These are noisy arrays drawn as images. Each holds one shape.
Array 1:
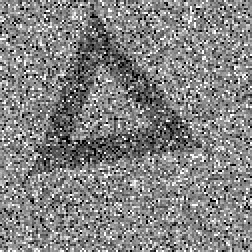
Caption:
dark triangle frame
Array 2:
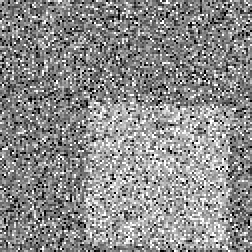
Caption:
light square
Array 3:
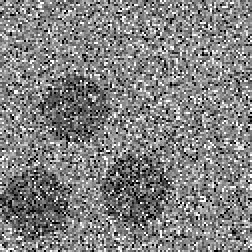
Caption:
dark three dots
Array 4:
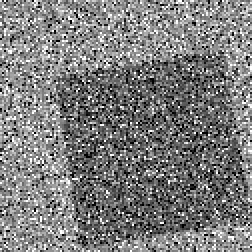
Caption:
dark square
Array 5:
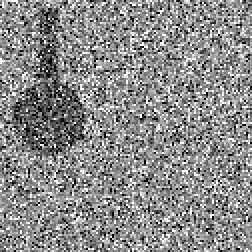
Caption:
dark lollipop
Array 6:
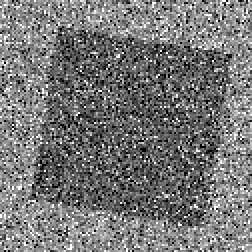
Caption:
dark square
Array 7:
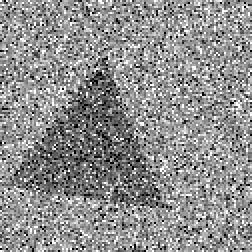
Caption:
dark triangle
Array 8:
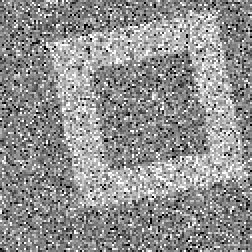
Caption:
light square frame
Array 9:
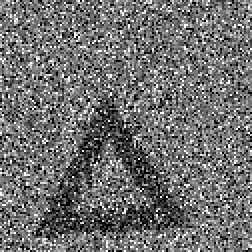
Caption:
dark triangle frame
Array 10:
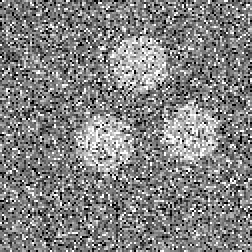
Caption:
light three dots
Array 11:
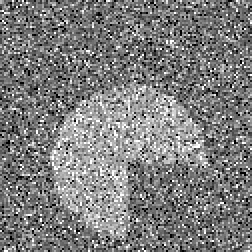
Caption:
light disc with a wedge cut out
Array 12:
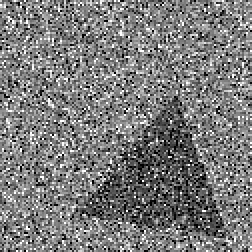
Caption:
dark triangle
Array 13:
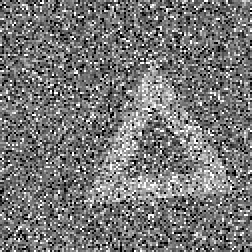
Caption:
light triangle frame
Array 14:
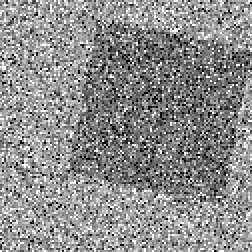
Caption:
dark square
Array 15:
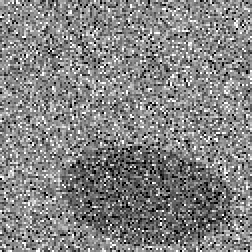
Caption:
dark ellipse
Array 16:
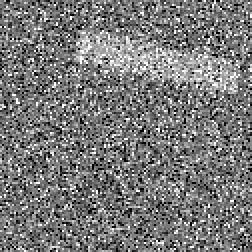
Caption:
light bar
